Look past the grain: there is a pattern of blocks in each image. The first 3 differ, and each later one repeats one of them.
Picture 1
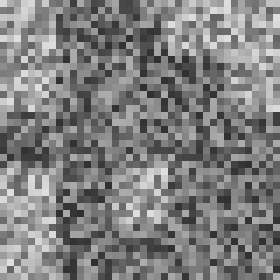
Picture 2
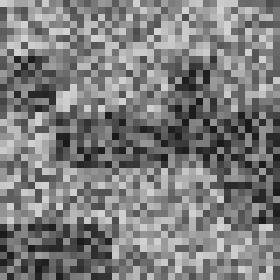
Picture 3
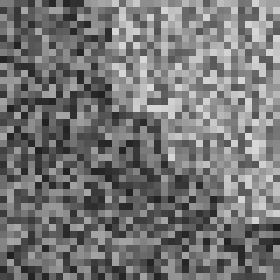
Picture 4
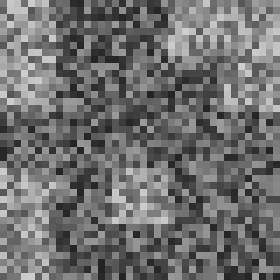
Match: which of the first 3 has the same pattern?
1
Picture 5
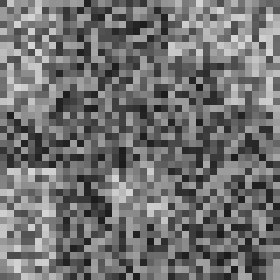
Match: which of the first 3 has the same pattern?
1
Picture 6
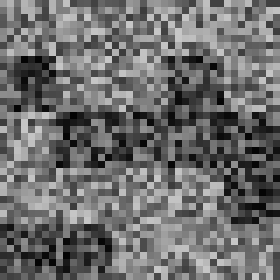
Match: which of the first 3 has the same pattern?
2
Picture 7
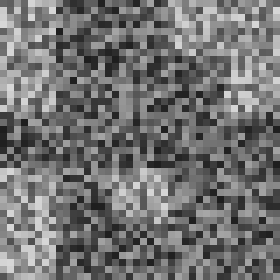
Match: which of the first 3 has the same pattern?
1
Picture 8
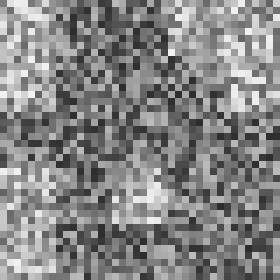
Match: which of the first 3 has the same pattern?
1
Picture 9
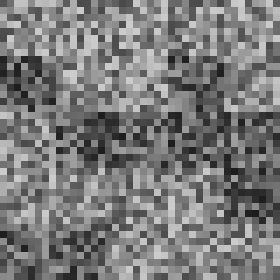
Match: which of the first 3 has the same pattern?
2
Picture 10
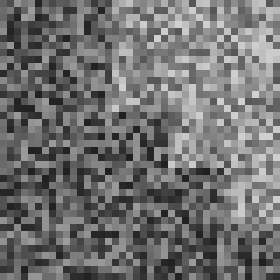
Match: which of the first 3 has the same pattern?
3
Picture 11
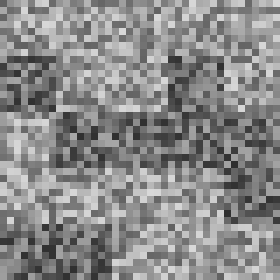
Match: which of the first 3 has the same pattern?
2
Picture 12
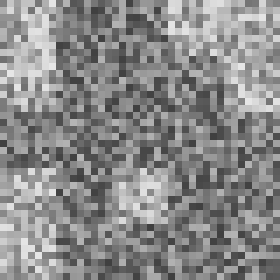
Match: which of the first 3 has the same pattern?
1
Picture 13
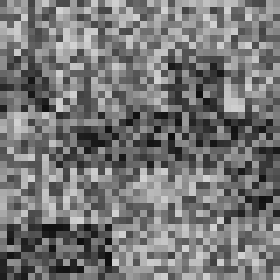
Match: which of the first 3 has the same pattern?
2
